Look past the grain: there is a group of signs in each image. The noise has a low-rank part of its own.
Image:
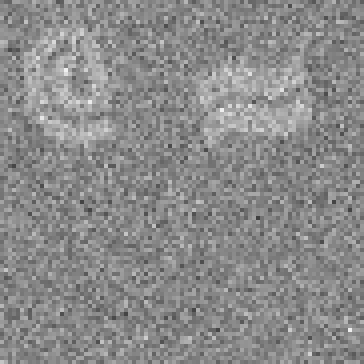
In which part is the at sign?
top left
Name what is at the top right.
approximately sign
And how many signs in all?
2
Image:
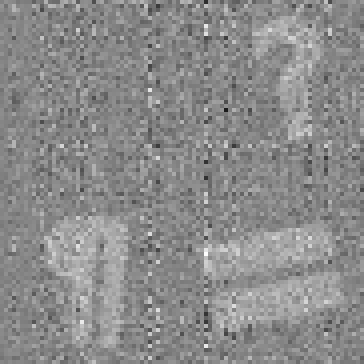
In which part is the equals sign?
bottom right
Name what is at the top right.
question mark
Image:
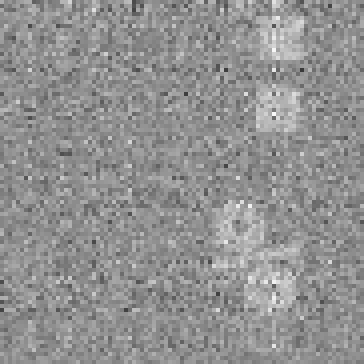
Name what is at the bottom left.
nothing
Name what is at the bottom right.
percent sign
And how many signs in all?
2
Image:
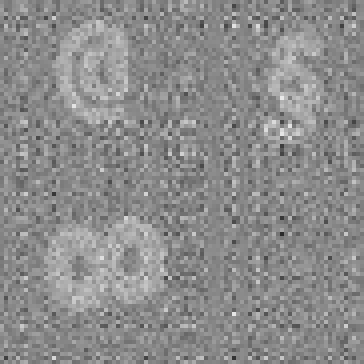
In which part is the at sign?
top left
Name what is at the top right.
section sign
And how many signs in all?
3
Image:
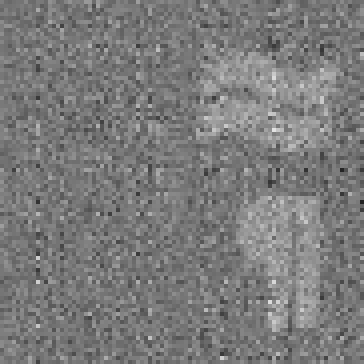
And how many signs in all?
2
